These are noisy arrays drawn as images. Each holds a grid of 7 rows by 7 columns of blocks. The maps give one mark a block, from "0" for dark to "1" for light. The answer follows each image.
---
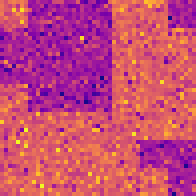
1 0 0 0 1 1 0
0 0 0 0 1 1 1
0 0 0 0 1 1 1
1 0 0 0 1 1 1
1 1 1 1 1 1 1
1 1 1 1 1 0 0
1 1 1 1 1 1 0
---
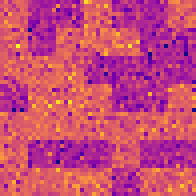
1 0 0 1 0 0 1
1 0 1 1 1 0 0
1 1 1 0 0 0 0
0 1 1 1 0 0 1
1 1 1 1 1 1 1
1 0 0 0 1 0 0
1 1 1 1 0 1 1
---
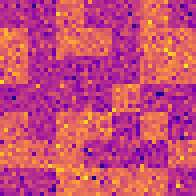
0 0 1 0 0 1 0
1 0 1 1 0 1 1
1 0 0 0 0 1 1
0 0 0 0 1 0 0
1 0 1 1 0 1 0
1 1 1 0 0 0 1
0 0 1 1 1 1 0
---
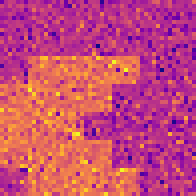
0 0 0 0 0 0 0
0 0 0 0 0 0 0
0 1 1 1 1 0 0
1 1 1 1 0 0 0
1 1 1 0 0 0 0
1 1 1 1 0 0 0
0 1 1 1 1 0 0
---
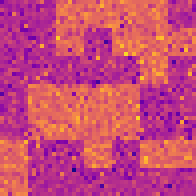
0 0 1 1 1 1 0
0 0 1 0 1 1 1
0 0 0 0 0 1 0
0 1 1 1 1 0 0
0 1 1 1 1 0 0
1 0 0 1 0 1 1
1 0 0 0 0 0 0
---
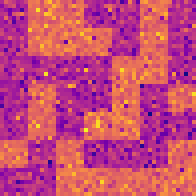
0 1 1 0 0 1 0
0 1 1 1 0 1 0
0 0 0 0 1 1 0
0 1 0 0 1 0 1
0 1 0 1 1 0 0
1 0 1 0 0 0 1
0 0 1 1 1 1 1
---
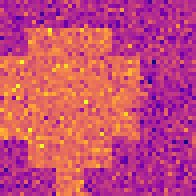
0 0 0 0 0 0 0
0 1 1 1 0 0 0
1 1 1 1 1 0 0
1 1 1 1 1 0 0
1 1 1 1 1 0 0
0 1 1 1 0 0 0
0 0 1 0 0 0 0
